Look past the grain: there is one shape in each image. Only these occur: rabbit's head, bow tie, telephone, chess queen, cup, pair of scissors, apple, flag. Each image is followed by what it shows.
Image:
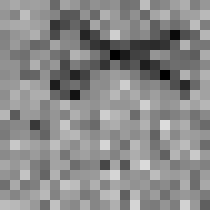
pair of scissors
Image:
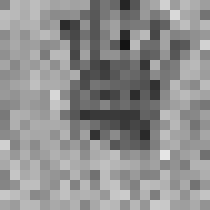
chess queen
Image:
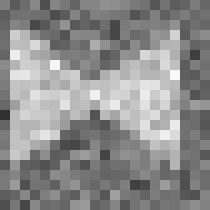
bow tie
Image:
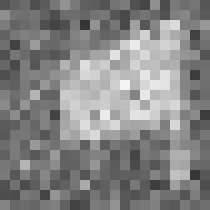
flag
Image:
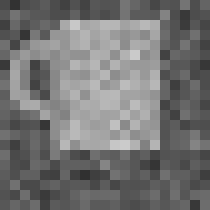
cup
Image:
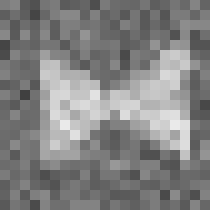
bow tie
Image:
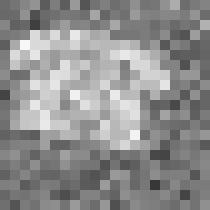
telephone
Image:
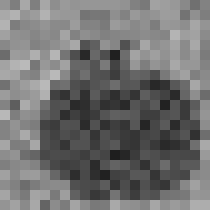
apple
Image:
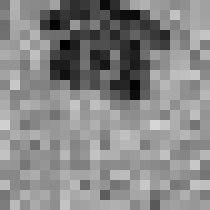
telephone
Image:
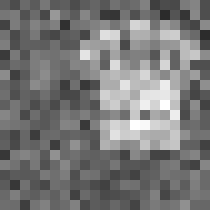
chess queen
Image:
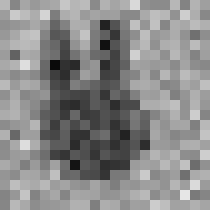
rabbit's head
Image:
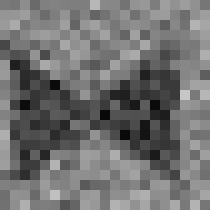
bow tie
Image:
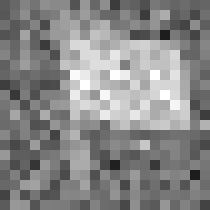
flag
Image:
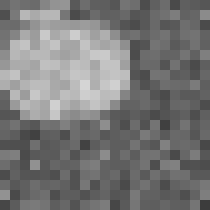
apple
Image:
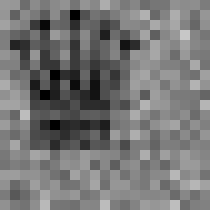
chess queen
